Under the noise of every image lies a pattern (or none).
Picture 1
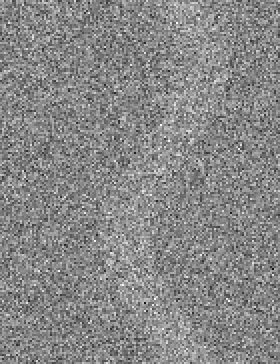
a wavy band
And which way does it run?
top to bottom
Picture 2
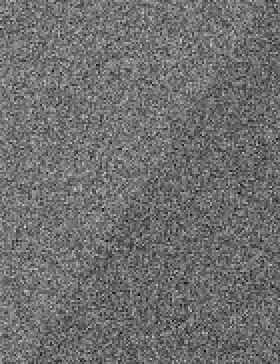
a sharp edge
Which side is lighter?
top left
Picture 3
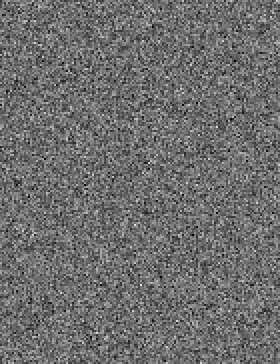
only noise
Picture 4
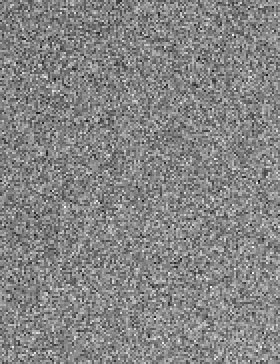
a smooth slope
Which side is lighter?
bottom right
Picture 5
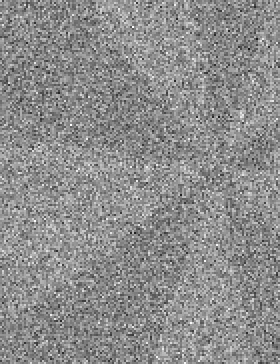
spokes from one point
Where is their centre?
middle right
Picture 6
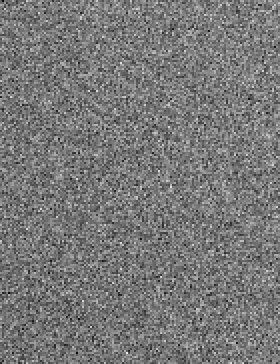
a smooth slope
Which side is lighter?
top right
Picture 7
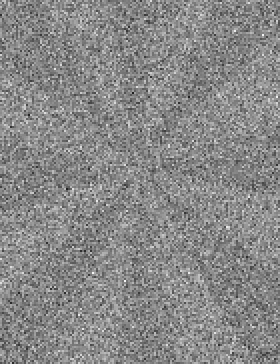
spokes from one point
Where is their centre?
centre
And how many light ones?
8
